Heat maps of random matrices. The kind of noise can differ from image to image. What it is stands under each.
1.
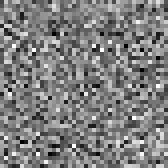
low rank plus noise
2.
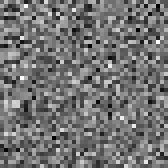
low rank plus noise
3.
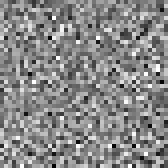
low rank plus noise
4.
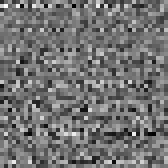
rows of uneven size
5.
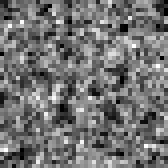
blotchy
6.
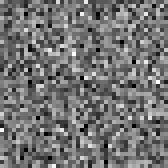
independent entries
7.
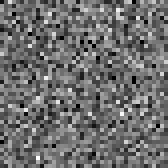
independent entries
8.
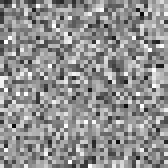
independent entries
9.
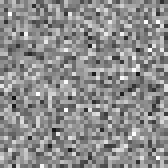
independent entries
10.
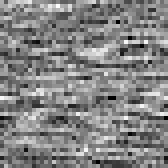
streaked along the rows
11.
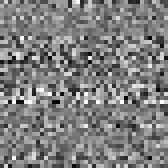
rows of uneven size
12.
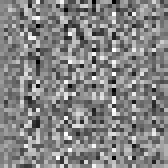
columns of uneven size
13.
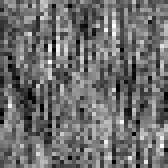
streaked along the columns
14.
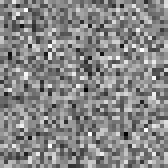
independent entries
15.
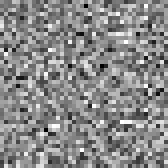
low rank plus noise
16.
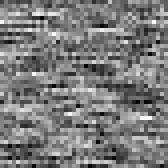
streaked along the rows
